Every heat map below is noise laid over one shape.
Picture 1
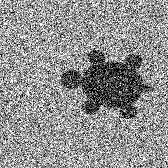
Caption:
dark turtle
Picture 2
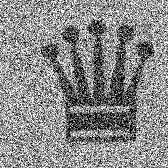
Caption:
dark chess queen
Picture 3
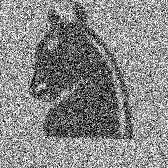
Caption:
dark chess knight
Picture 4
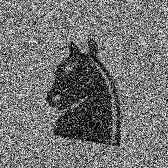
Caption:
dark chess knight
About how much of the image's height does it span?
two thirds
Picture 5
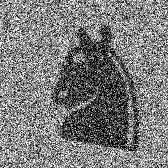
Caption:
dark chess knight
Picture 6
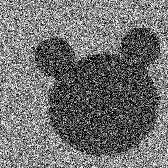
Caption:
dark bear's head
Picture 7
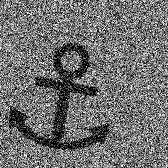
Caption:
dark anchor
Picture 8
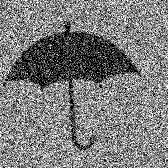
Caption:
dark umbrella
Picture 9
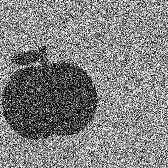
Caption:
dark apple
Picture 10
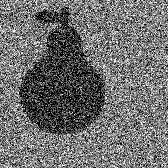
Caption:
dark pear
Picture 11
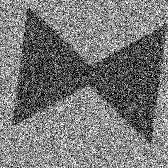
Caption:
dark bow tie
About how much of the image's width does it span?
nearly all
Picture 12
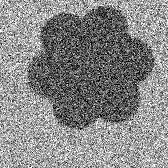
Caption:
dark flower
